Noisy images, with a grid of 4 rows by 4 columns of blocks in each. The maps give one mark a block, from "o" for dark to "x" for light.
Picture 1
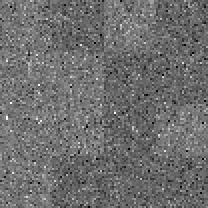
x o x o
x x o o
x x o x
x o o o
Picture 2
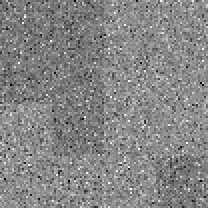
o o x x
o o x x
x o x x
x x x o
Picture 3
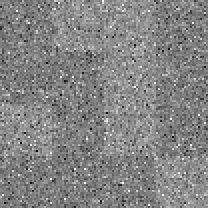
o x x o
o o x o
x o x o
o o o x
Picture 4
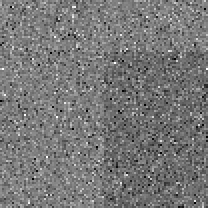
x x x x
x x o o
x x o o
x x o o
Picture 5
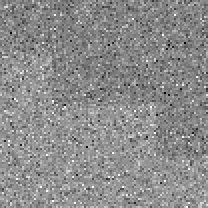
o o o o
x o o o
x x x o
x x x x
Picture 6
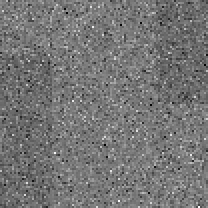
x x x o
o x x o
o x x x
o x x x
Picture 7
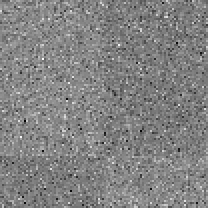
x x o o
x x o o
x x o o
o o x x
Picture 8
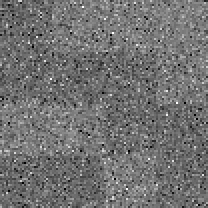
o x x x
o o o x
x x o o
o o x o
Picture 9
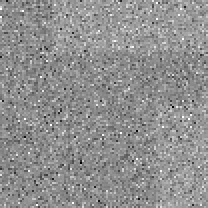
o x x x
o o o o
o o o x
o o o x
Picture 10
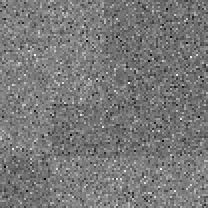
x x o o
x x o o
x o o o
o x x x
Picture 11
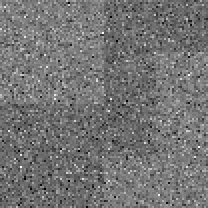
x x o o
x x o x
o o o x
o o x x
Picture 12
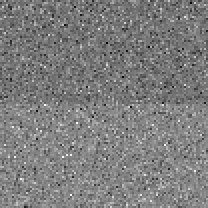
o o o o
o o o o
x x x x
x x x x
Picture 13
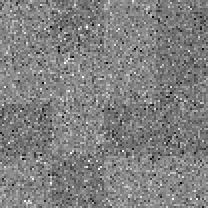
x o x o
x x x o
o x o o
x o x x
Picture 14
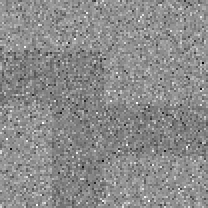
x x x x
o o x x
x o o o
x o x x
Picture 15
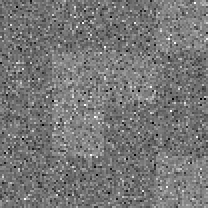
o o o x
o x x o
o x o o
o o o x
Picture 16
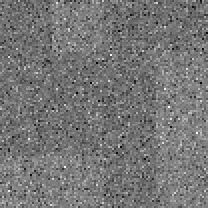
o x o o
o o o x
o o o x
x x o x
